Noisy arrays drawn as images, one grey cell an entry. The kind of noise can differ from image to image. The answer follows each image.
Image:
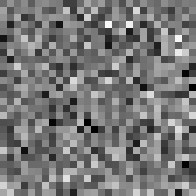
low rank plus noise
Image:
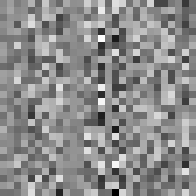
columns of uneven size
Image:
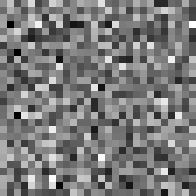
low rank plus noise
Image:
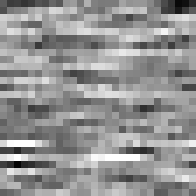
streaked along the rows
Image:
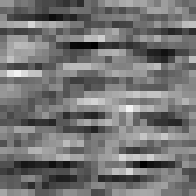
streaked along the rows
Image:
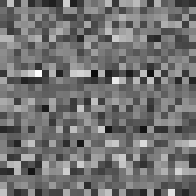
rows of uneven size
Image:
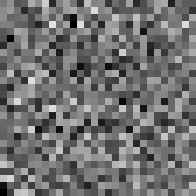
low rank plus noise
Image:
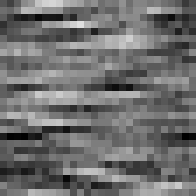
streaked along the rows
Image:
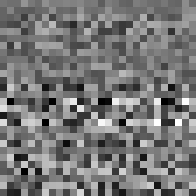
rows of uneven size
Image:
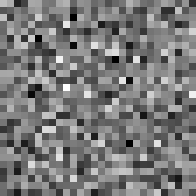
independent entries
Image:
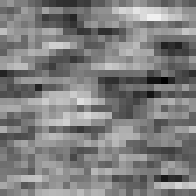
streaked along the rows
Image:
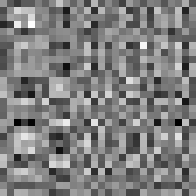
low rank plus noise
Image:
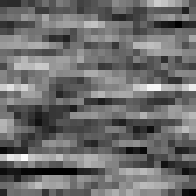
streaked along the rows
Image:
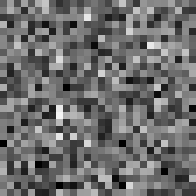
low rank plus noise
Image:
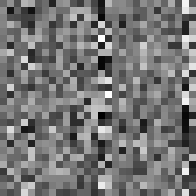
columns of uneven size
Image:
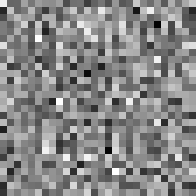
low rank plus noise
